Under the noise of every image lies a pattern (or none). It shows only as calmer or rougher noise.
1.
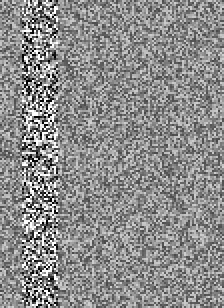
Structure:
one band of columns
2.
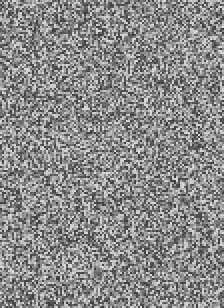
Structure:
only noise
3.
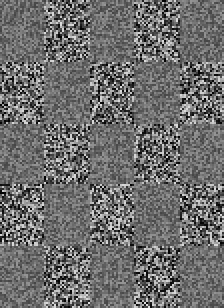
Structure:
a checkerboard
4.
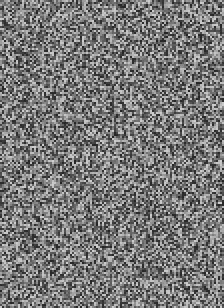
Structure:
only noise
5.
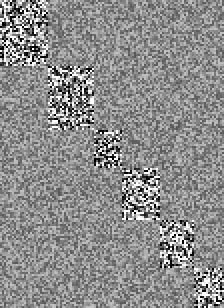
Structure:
blocks along the diagonal
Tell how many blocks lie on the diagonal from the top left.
6
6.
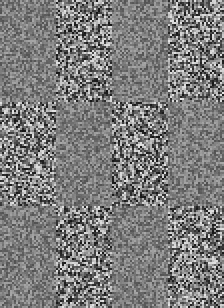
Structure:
a checkerboard
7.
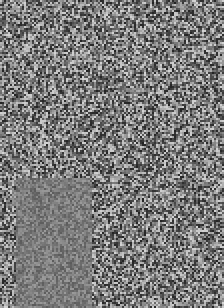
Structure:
one block
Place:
bottom left
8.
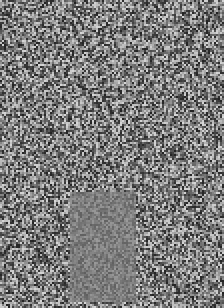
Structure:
one block
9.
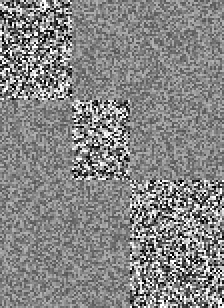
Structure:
blocks along the diagonal
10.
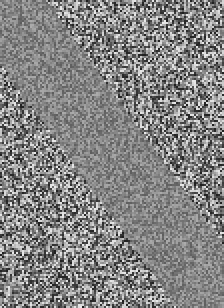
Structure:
a diagonal band
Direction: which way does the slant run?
top left to bottom right
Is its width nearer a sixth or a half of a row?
a half
